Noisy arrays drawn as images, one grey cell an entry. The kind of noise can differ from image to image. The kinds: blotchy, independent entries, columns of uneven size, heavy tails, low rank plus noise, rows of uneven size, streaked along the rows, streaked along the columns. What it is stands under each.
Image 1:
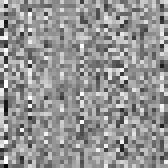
columns of uneven size
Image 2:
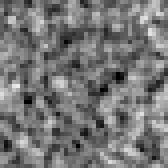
blotchy
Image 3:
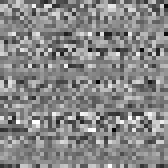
rows of uneven size
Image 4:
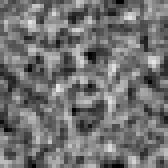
blotchy
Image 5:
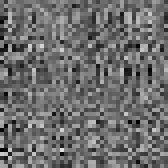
low rank plus noise
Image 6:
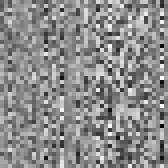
columns of uneven size
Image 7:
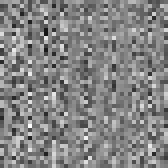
columns of uneven size
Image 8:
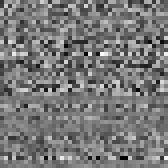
rows of uneven size
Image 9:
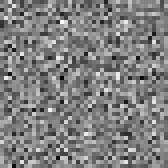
low rank plus noise
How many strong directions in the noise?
five to eight
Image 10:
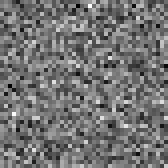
independent entries
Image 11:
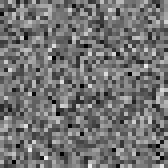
independent entries
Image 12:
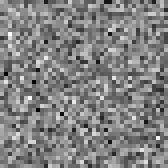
independent entries
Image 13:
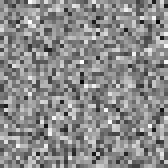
independent entries
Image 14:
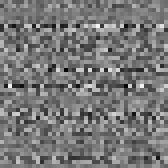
rows of uneven size
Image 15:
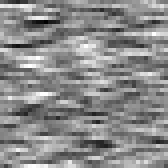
streaked along the rows
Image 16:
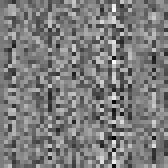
columns of uneven size
